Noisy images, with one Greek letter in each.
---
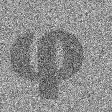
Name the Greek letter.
phi
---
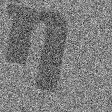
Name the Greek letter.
eta
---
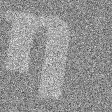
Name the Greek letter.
eta
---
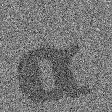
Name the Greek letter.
alpha
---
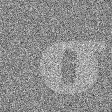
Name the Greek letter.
sigma
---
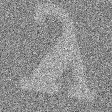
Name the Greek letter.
lambda
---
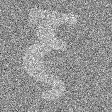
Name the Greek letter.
xi
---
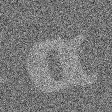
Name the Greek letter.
alpha
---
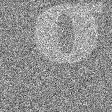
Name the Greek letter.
sigma
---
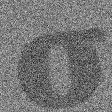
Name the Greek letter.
sigma
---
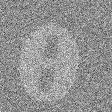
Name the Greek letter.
theta
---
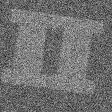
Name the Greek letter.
pi
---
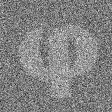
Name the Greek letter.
phi
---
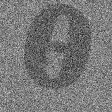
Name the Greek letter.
theta
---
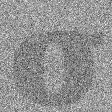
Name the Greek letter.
sigma
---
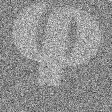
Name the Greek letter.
phi
